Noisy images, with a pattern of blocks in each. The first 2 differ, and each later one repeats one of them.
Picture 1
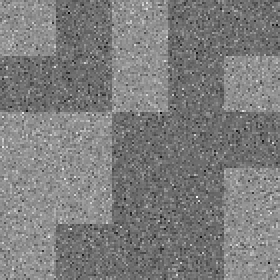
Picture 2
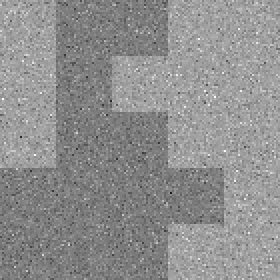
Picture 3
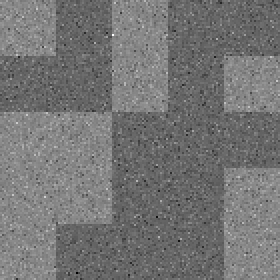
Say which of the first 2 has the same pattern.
1
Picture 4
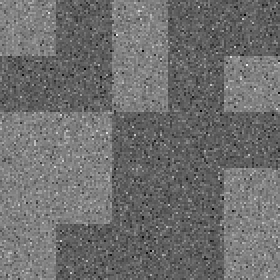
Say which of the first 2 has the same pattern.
1
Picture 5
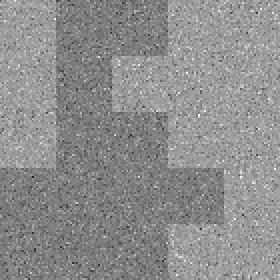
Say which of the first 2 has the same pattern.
2
